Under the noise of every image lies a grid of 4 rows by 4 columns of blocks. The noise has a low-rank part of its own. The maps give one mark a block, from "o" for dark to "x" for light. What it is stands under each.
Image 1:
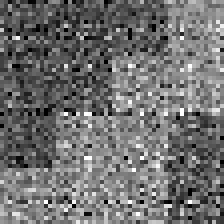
o o o x
o o x x
o x x o
x x x o
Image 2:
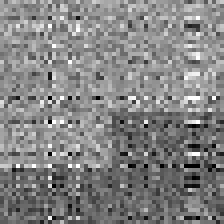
x x x x
x x x x
x x o o
o o o o
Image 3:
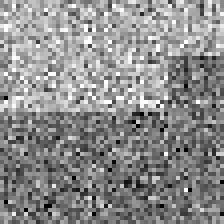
x x x x
x x x o
o o o o
o o o o
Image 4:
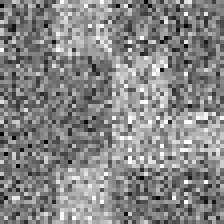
o x o o
o o x o
o o x x
o x o o
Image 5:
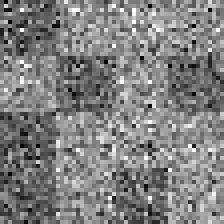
o x x x
x o x o
o x x x
o x o x
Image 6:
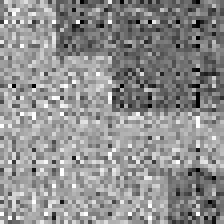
x o o o
x x o o
x x x x
x x x o
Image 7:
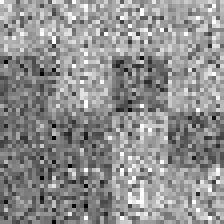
x x x x
o x o x
o o x o
o o x x
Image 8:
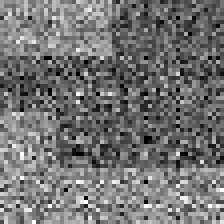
x x o o
o o o o
x o o o
x x x x
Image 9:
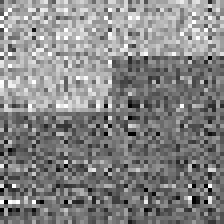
x x x x
x x o o
o o o o
o o o o
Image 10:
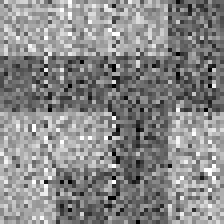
x x x o
o o o o
x x o x
x o o x
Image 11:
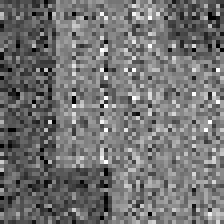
o x x o
o x x x
o x x x
o o x x
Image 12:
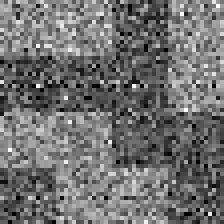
x x o x
o o o x
x x o o
o x x o
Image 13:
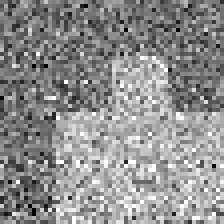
o o o o
o o x o
o x x x
o x x x
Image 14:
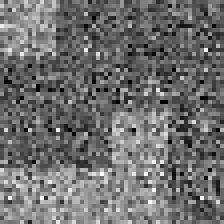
x o o o
o o o o
o o x o
x x x o
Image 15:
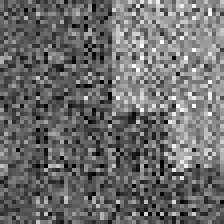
o o x x
o o x x
o o o x
o o o o
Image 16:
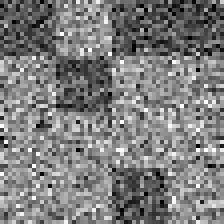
o x o o
x o x x
x x x x
x x o x
